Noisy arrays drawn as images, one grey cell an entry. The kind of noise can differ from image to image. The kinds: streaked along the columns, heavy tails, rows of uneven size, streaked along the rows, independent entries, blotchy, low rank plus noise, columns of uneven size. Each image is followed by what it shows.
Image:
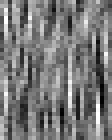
streaked along the columns
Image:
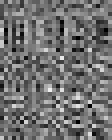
low rank plus noise
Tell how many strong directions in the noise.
two
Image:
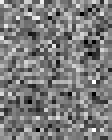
low rank plus noise
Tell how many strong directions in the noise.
five to eight
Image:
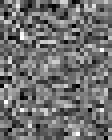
low rank plus noise
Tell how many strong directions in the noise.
three or four
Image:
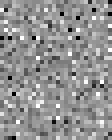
heavy tails
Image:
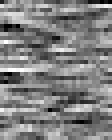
streaked along the rows
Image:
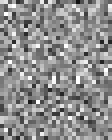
independent entries
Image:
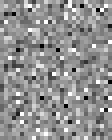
heavy tails
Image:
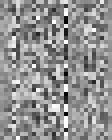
columns of uneven size
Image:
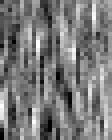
streaked along the columns
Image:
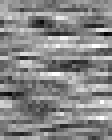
streaked along the rows
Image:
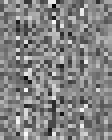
columns of uneven size
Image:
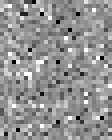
heavy tails
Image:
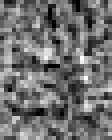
blotchy
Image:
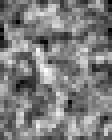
blotchy
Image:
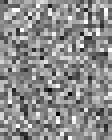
independent entries
